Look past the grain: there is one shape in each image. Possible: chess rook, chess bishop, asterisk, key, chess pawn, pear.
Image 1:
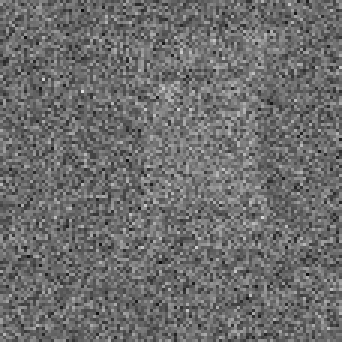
chess rook
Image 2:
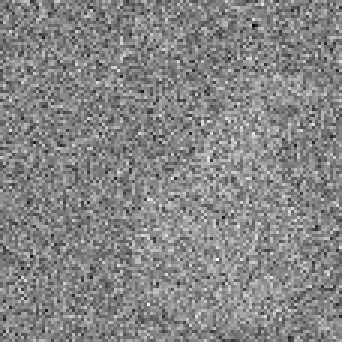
pear
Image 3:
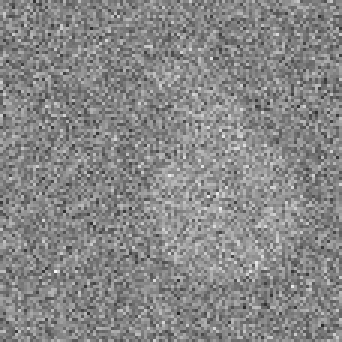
pear
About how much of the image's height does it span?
two thirds
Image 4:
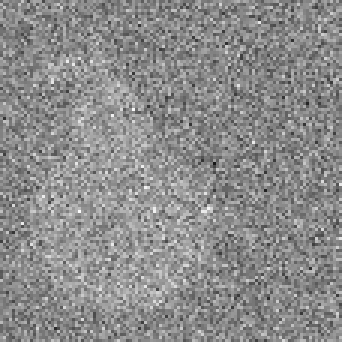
pear
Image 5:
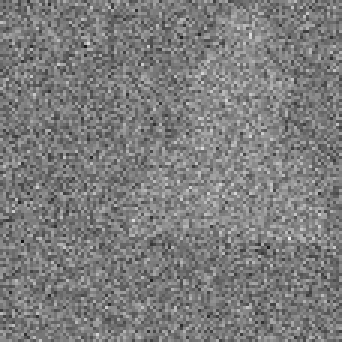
chess pawn
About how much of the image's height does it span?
two thirds
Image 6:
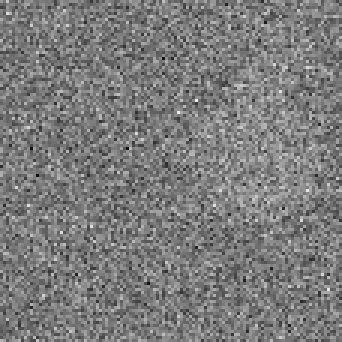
pear
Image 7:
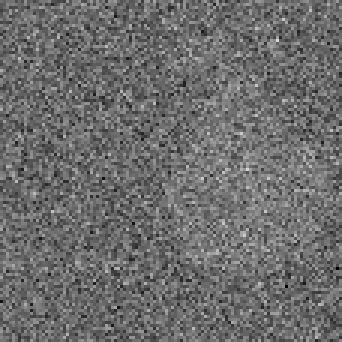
pear
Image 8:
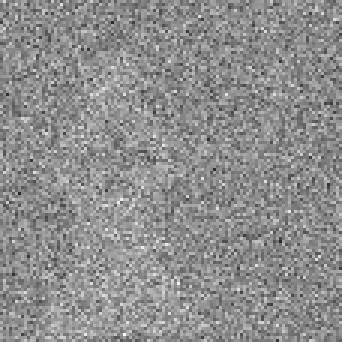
chess bishop
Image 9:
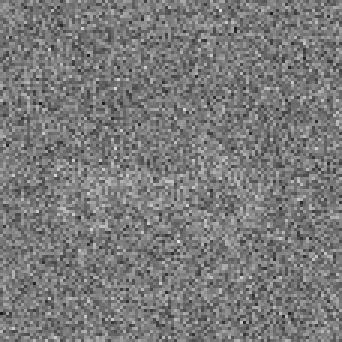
key
